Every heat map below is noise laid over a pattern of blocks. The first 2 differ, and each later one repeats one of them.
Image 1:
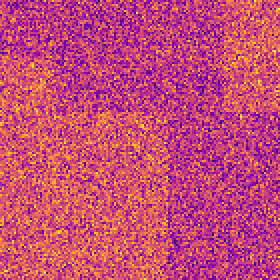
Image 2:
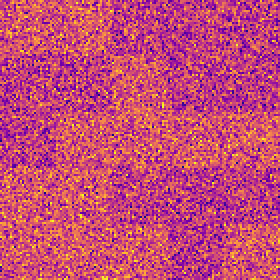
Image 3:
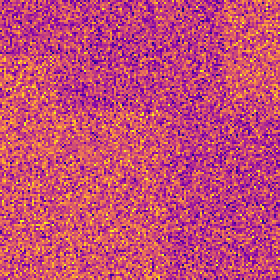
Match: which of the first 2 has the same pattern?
1
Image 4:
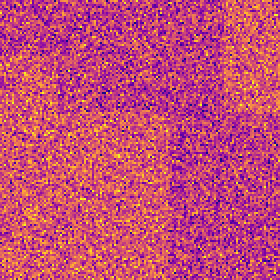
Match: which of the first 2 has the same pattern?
1
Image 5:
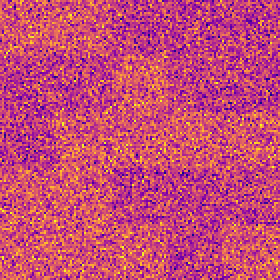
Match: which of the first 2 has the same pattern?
2
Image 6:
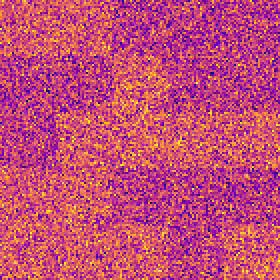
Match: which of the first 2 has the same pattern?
2
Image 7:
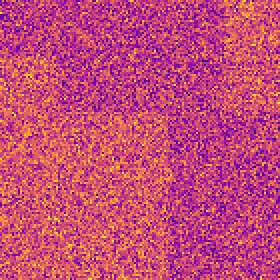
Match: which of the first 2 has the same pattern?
1
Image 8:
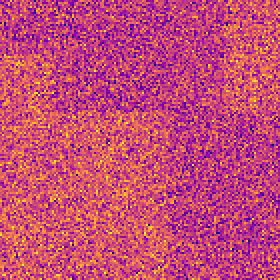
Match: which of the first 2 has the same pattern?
1
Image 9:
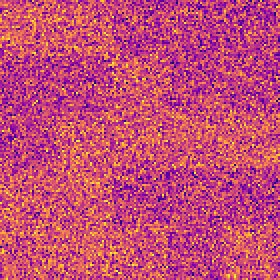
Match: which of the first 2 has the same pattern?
2
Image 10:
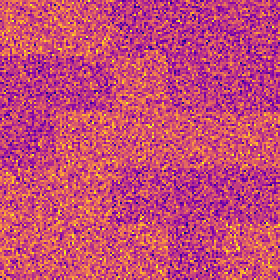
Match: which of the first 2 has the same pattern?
2
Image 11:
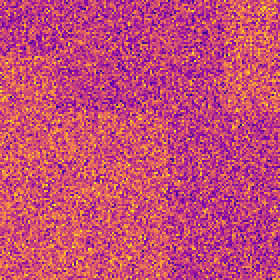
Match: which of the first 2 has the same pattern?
1
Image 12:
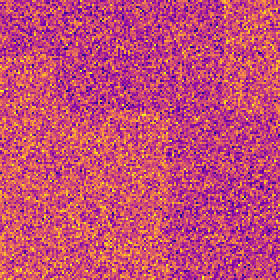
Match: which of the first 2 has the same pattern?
1
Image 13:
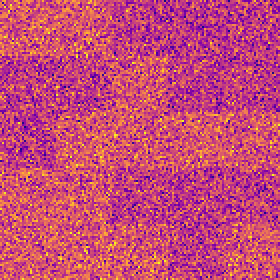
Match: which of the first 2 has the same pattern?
2
